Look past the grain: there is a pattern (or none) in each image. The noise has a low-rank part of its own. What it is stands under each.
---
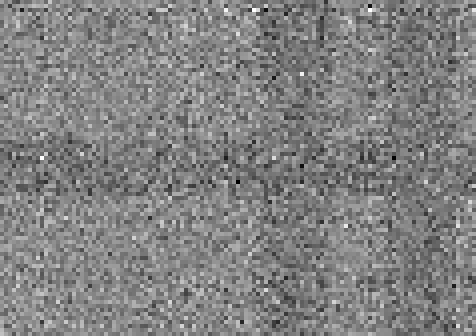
bands of rows crossing bands of columns
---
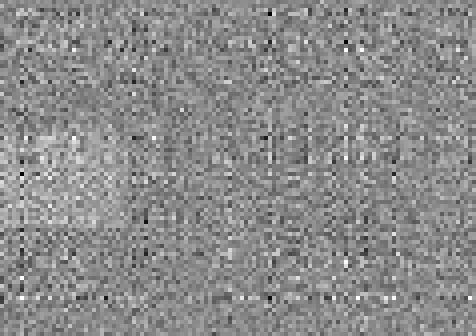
one block
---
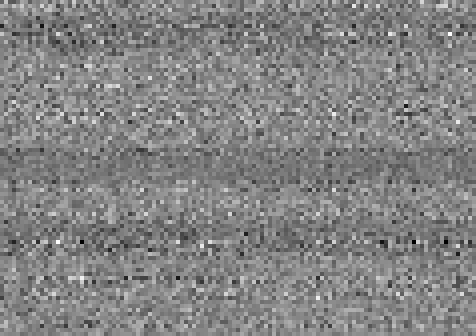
bands of rows
